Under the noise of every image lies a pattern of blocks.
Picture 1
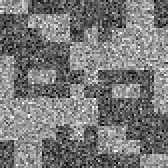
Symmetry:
the same after a half turn
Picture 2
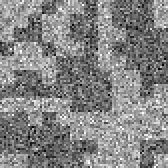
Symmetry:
mirrored about the diagonal from the top left
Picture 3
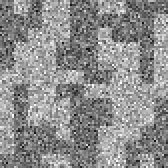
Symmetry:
the same after a half turn
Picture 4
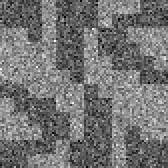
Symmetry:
the same after a half turn
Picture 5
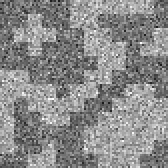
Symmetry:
mirrored about the diagonal from the top left
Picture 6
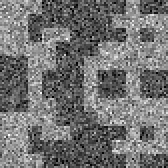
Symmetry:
top and bottom mirror each other
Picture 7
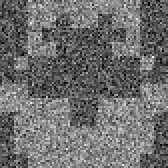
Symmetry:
left and right mirror each other
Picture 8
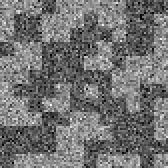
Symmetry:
mirrored about the diagonal from the top left
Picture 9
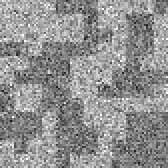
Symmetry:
no symmetry
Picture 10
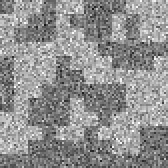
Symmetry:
no symmetry
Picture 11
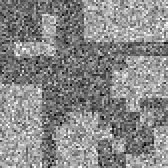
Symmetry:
mirrored about the diagonal from the top left
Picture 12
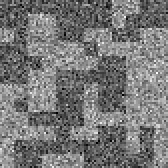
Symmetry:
no symmetry
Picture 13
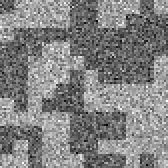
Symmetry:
no symmetry
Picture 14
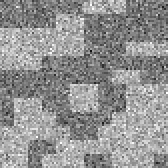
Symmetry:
no symmetry
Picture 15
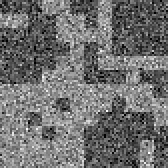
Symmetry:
mirrored about the diagonal from the bottom left
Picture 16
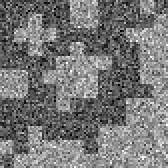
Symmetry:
mirrored about the diagonal from the top left
